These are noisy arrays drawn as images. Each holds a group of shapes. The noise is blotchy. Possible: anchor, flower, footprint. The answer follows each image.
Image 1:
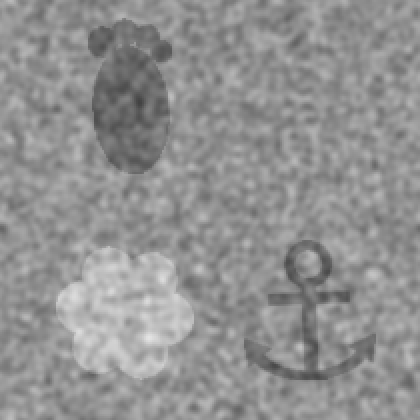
top left: dark footprint; bottom left: light flower; bottom right: dark anchor
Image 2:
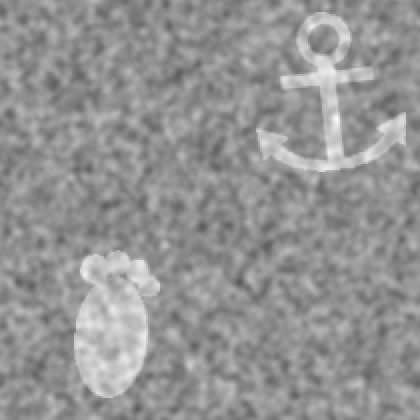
top right: light anchor; bottom left: light footprint
